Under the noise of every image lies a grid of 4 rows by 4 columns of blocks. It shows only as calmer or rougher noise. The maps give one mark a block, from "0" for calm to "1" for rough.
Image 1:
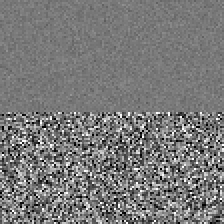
0 0 0 0
0 0 0 0
1 1 1 1
1 1 1 1
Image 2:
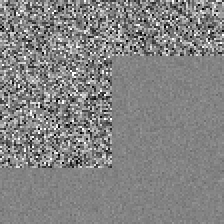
1 1 1 1
1 1 0 0
1 1 0 0
0 0 0 0
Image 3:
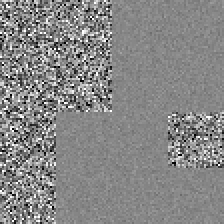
1 1 0 0
1 1 0 0
1 0 0 1
1 0 0 0
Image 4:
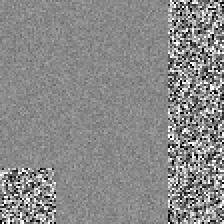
0 0 0 1
0 0 0 1
0 0 0 1
1 0 0 1
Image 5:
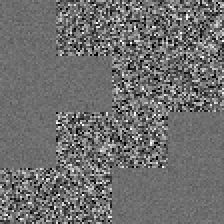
0 1 1 1
0 0 1 1
0 1 1 0
1 1 0 0
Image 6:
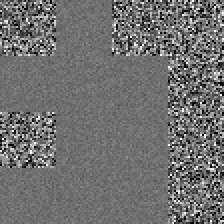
1 0 1 1
0 0 0 1
1 0 0 1
0 0 0 1
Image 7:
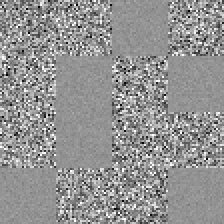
1 1 0 1
1 0 1 0
1 0 1 1
0 1 1 0
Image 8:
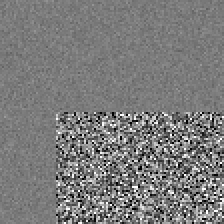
0 0 0 0
0 0 0 0
0 1 1 1
0 1 1 1
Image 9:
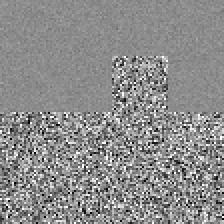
0 0 0 0
0 0 1 0
1 1 1 1
1 1 1 1
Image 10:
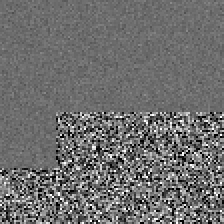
0 0 0 0
0 0 0 0
0 1 1 1
1 1 1 1
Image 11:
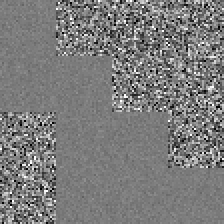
0 1 1 1
0 0 1 1
1 0 0 1
1 0 0 0
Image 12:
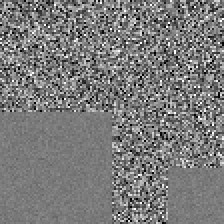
1 1 1 1
1 1 1 1
0 0 1 1
0 0 1 0
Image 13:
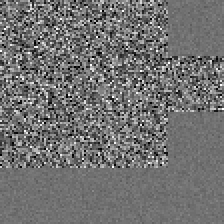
1 1 1 0
1 1 1 1
1 1 1 0
0 0 0 0
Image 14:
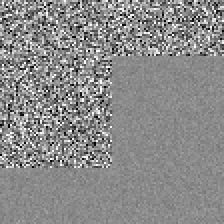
1 1 1 1
1 1 0 0
1 1 0 0
0 0 0 0
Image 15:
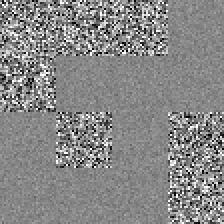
1 1 1 0
1 0 0 0
0 1 0 1
0 0 0 1
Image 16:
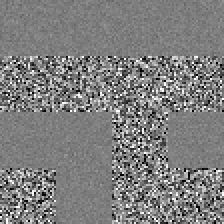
0 0 0 0
1 1 1 1
0 0 1 0
1 0 1 1
